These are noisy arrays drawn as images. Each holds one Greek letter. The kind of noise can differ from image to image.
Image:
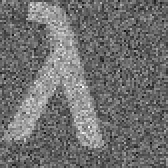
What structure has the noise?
independent entries
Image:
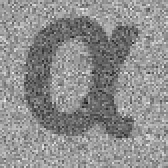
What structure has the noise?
low rank plus noise
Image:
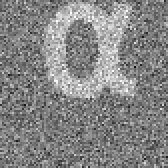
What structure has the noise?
independent entries
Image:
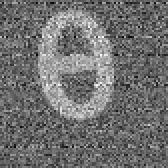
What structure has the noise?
rows of uneven size
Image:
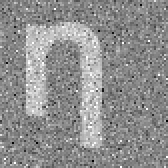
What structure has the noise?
heavy tails
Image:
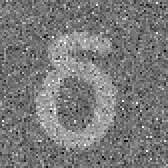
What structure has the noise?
heavy tails
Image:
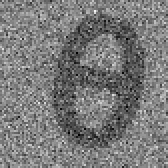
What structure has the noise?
independent entries
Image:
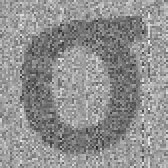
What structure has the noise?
columns of uneven size
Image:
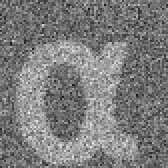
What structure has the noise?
independent entries
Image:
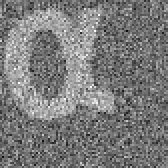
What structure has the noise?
low rank plus noise
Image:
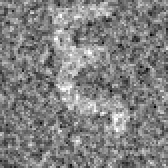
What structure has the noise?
blotchy
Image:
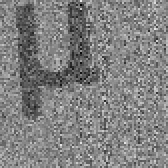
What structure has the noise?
columns of uneven size
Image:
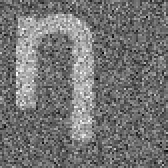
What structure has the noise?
independent entries
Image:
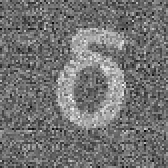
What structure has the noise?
low rank plus noise
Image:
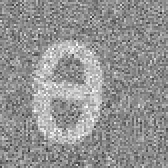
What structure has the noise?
low rank plus noise
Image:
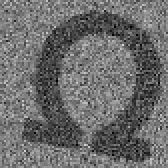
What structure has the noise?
low rank plus noise
